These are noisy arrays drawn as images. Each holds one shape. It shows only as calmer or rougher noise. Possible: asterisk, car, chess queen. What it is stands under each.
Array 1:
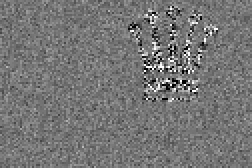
rough chess queen
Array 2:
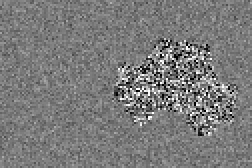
rough car
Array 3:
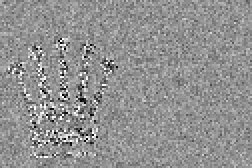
rough chess queen
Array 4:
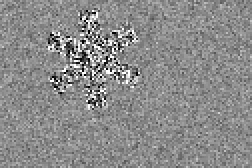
rough asterisk
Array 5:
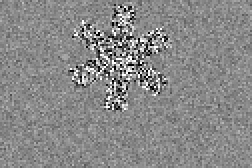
rough asterisk
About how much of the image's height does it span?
two thirds
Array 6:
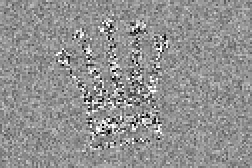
rough chess queen
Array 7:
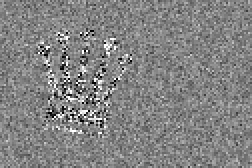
rough chess queen
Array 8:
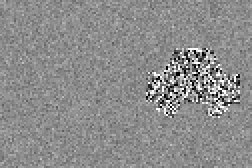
rough car, middle right
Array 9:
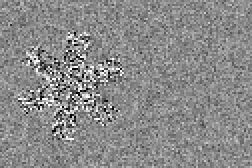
rough asterisk
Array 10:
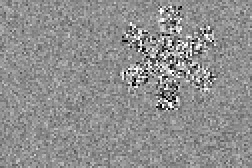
rough asterisk
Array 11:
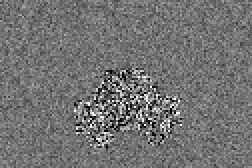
rough car
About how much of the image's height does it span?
half
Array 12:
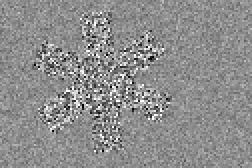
rough asterisk
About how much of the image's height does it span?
nearly all
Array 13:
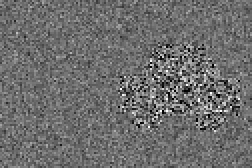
rough car
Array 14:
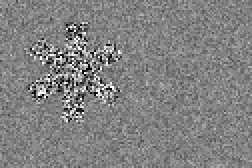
rough asterisk
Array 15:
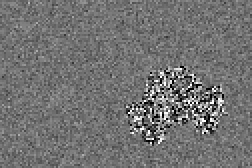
rough car
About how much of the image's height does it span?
half
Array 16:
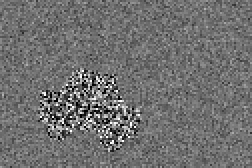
rough car
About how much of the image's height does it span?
half
